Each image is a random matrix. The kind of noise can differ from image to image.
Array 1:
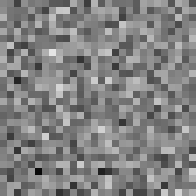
independent entries
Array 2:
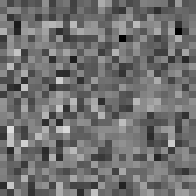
low rank plus noise
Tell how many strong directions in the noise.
five to eight
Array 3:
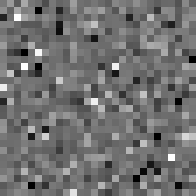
heavy tails
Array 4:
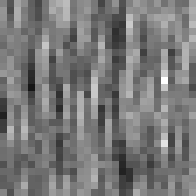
streaked along the columns
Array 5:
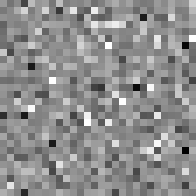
heavy tails
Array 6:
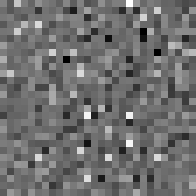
heavy tails
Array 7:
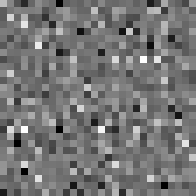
heavy tails
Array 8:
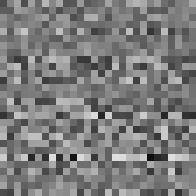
rows of uneven size
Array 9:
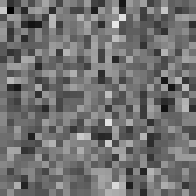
low rank plus noise
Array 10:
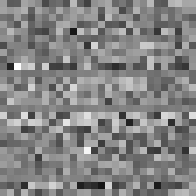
rows of uneven size
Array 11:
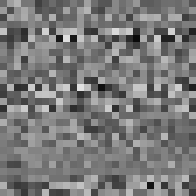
rows of uneven size
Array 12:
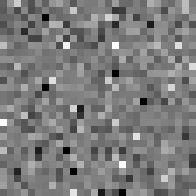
heavy tails
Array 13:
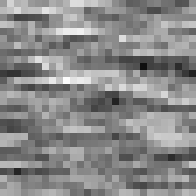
streaked along the rows
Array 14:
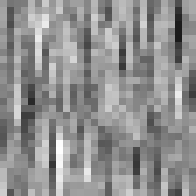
streaked along the columns
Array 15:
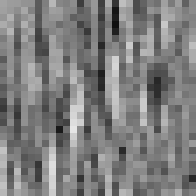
streaked along the columns
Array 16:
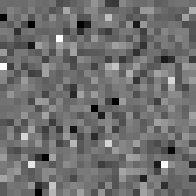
heavy tails
